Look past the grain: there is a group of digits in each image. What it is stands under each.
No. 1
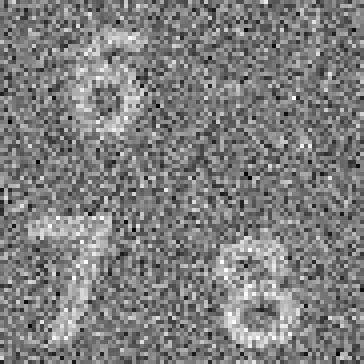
top left: 6; bottom left: 7; bottom right: 8
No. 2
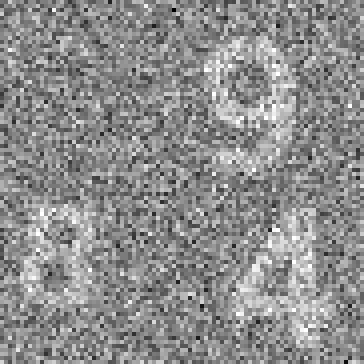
top right: 9; bottom left: 8; bottom right: 4
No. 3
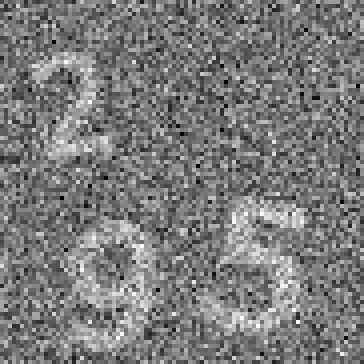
top left: 2; bottom left: 9; bottom right: 5
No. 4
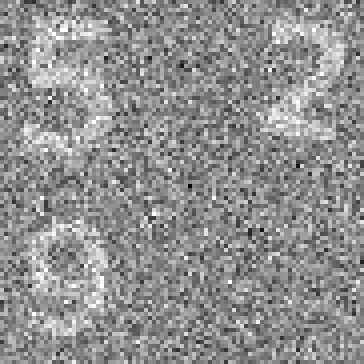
top left: 5; top right: 2; bottom left: 9
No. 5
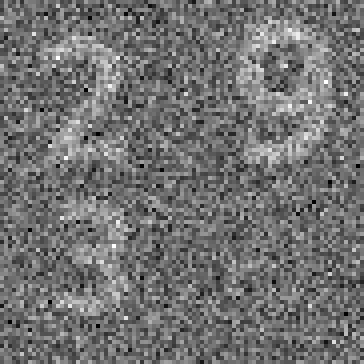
top left: 2; top right: 9; bottom left: 3
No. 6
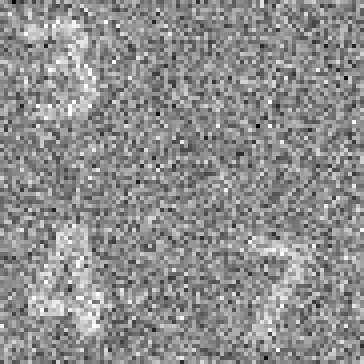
top left: 3; bottom left: 4; bottom right: 7
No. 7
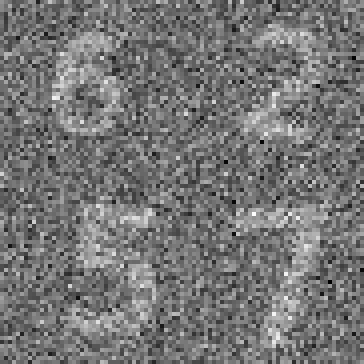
top left: 6; top right: 2; bottom left: 5; bottom right: 7
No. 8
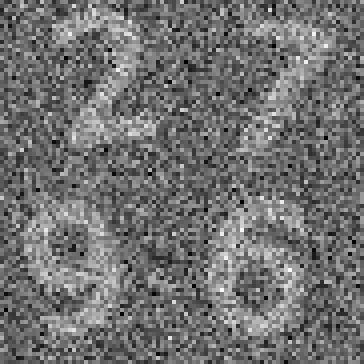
top left: 2; top right: 7; bottom left: 9; bottom right: 6
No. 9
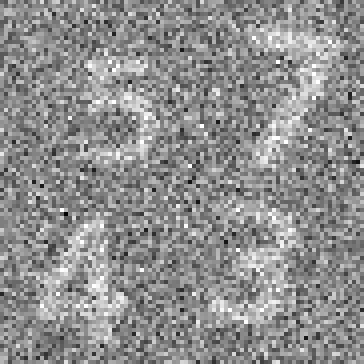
top left: 5; top right: 7; bottom left: 4; bottom right: 3
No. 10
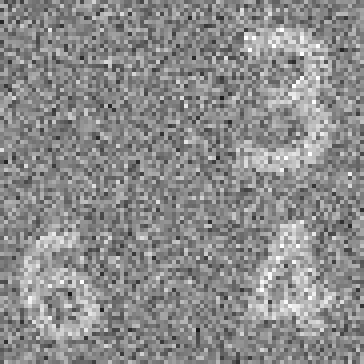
top right: 3; bottom left: 6; bottom right: 4
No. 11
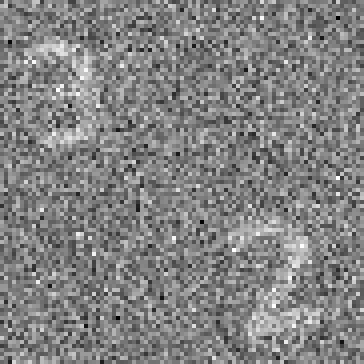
top left: 3; bottom right: 2
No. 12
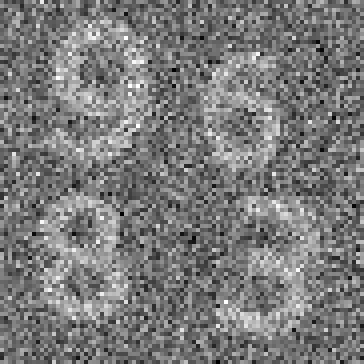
top left: 9; top right: 6; bottom left: 8; bottom right: 3
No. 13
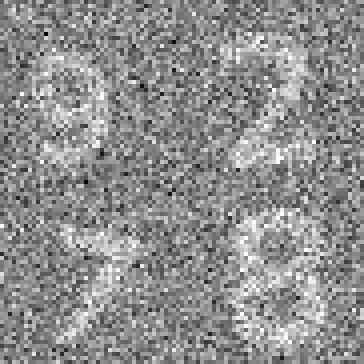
top left: 9; top right: 2; bottom left: 7; bottom right: 8
